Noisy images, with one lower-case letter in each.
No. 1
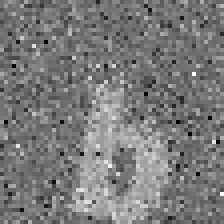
b
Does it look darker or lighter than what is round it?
lighter
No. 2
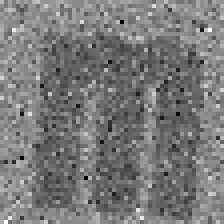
m
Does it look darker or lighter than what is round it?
darker
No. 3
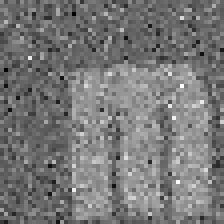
m
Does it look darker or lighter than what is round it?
lighter
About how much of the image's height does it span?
two thirds
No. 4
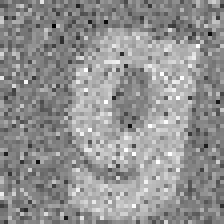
g
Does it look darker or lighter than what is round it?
lighter
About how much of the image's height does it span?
nearly all
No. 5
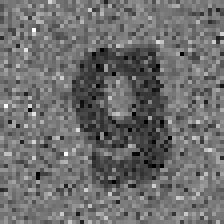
g
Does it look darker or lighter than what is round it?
darker
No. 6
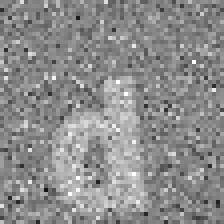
d
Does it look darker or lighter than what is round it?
lighter
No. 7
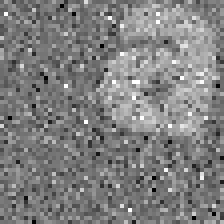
a
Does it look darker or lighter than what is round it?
lighter
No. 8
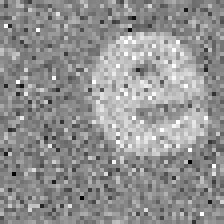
e
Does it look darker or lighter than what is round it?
lighter
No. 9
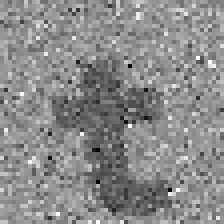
t
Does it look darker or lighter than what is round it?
darker
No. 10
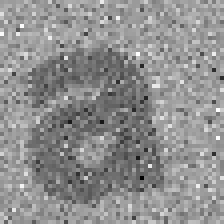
a
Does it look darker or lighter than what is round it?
darker
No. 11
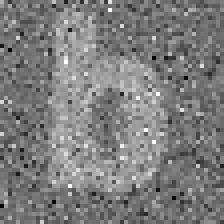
b
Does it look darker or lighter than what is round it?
lighter
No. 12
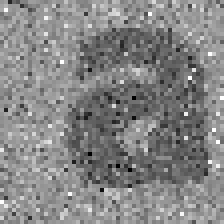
a
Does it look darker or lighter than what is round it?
darker
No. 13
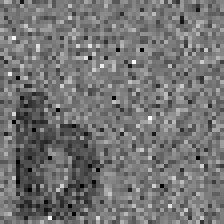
b
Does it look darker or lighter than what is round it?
darker
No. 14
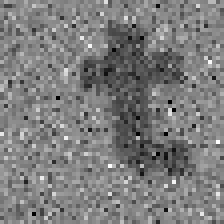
t
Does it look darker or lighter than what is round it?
darker
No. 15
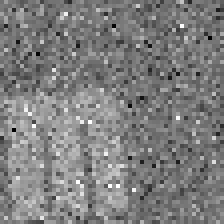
m
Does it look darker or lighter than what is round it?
lighter
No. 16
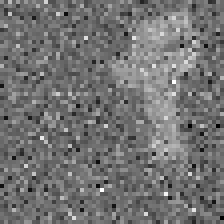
f
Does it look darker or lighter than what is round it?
lighter
